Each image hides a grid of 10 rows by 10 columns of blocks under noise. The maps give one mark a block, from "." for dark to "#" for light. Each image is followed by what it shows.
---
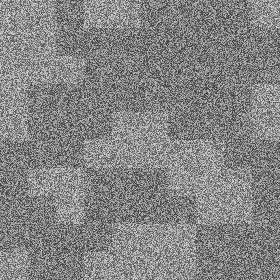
# # . # # . . . . #
# # . . . . . . . .
# # # . . . . . . .
# . . . . . . . . #
# . . . # # . . . #
. . . # # # # # . .
. # # . . . # # # .
. . # . . . . # # .
. . . . # # # . . .
# . . # # # # . . .
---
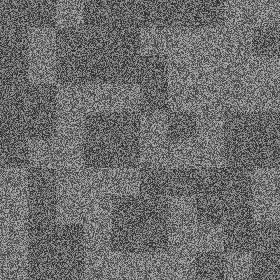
. . # . . . . . # #
. # . . . # # # # .
. # . . . . # # # #
. . # # # . # # # #
. . # . . # . # . .
. # # . . # # # . .
# . # # # . . . . #
# . # # . . # . . #
# . . # . . # # . .
# . . # # # # . # .
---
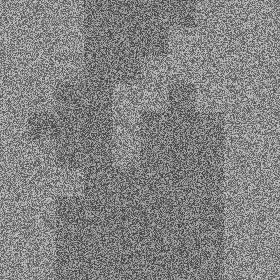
# # # . . . . # # #
# # # . . . # # # #
# # # . . # # # # #
# # . . # # . # # #
# . . . # . . . # #
# # . . # . . . # #
# # # . . . . . # #
# # . . . . . . # #
# # . . . . . . # #
# # . . . . . . # #
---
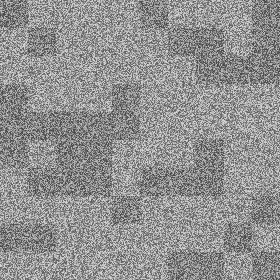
. # # # # . # # # .
# . # # # # . . # .
# # # # # # # . . .
. # # # . # # # # #
. . . . . # # # # #
. # . . # # # . # #
# . . . # . . . # #
# # # # . # # # # .
. . # # # # # # . #
# # # # # # . . # .
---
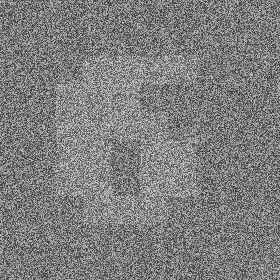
. . . . . . . . . .
. . . . . . . . . .
. . . # # # # . . .
. . # # # . . . . .
. . # # # # . . . .
. . # # . # # . . .
. . # # . # # . . .
. . . # # # . . . .
. . . . . . . . . .
. . . . . . . . . .
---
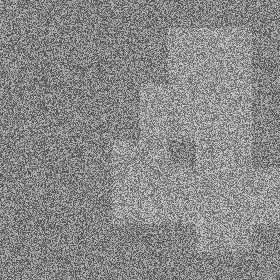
. . . . . . . . . .
. . . . . . # # # .
. . . . . . # # # .
. . . . . # # # # .
. . . . . # # # # .
. . . . # # . # # .
. . . . # # # # # #
. . . . # # # # # #
. . . . . . . # # .
. . . . . . . . . .
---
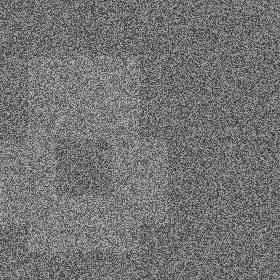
. . . . . . . . . .
. . . . . . . . . .
. # # # # . . . . .
. # # # # . . . . .
. # # # # . . . . .
# # . . # # . . . .
# # . . # # . . . .
# # # # # # . . . .
. # # # # . . . . .
. . . . . . . . . .
